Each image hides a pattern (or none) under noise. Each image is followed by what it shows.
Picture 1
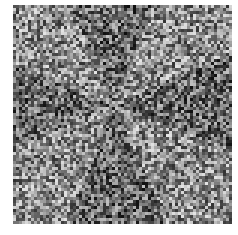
spokes from one point
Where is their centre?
centre
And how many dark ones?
4
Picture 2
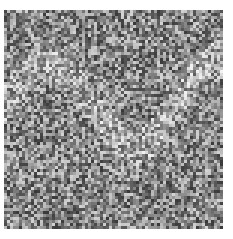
a wavy band
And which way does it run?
left to right
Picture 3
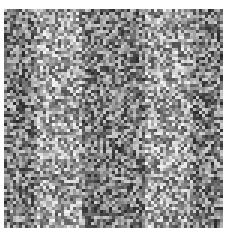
vertical stripes
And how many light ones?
2
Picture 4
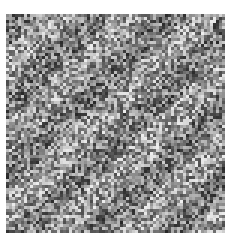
diagonal stripes
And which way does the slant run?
bottom left to top right
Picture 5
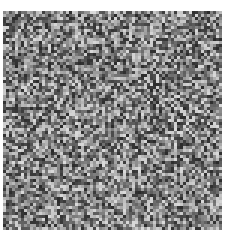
only noise
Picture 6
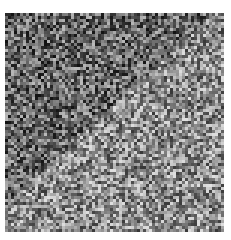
a sharp edge
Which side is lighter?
bottom right
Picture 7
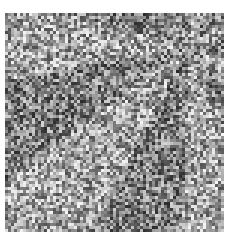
spokes from one point
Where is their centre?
top right
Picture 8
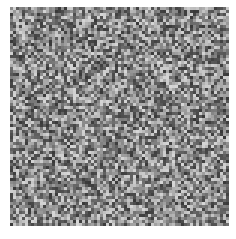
only noise
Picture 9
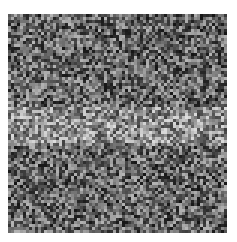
one horizontal stripe
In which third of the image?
middle
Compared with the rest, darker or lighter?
lighter
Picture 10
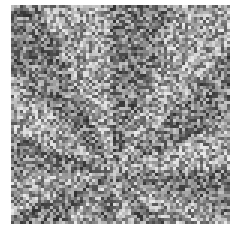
spokes from one point
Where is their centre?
bottom middle
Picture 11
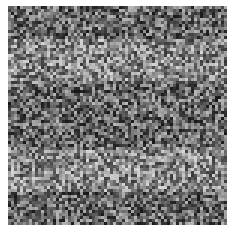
horizontal stripes
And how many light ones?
2
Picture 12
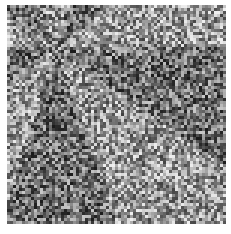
spokes from one point
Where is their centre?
top left
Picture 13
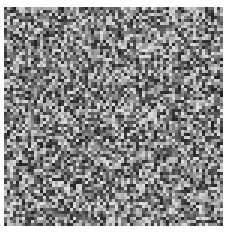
only noise
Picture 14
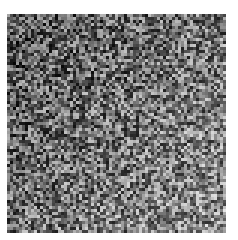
a smooth slope
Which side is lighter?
bottom right
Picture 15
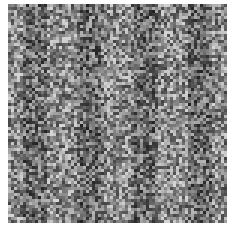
vertical stripes
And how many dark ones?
4
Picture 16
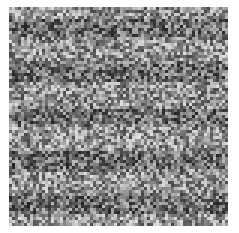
horizontal stripes
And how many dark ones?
5
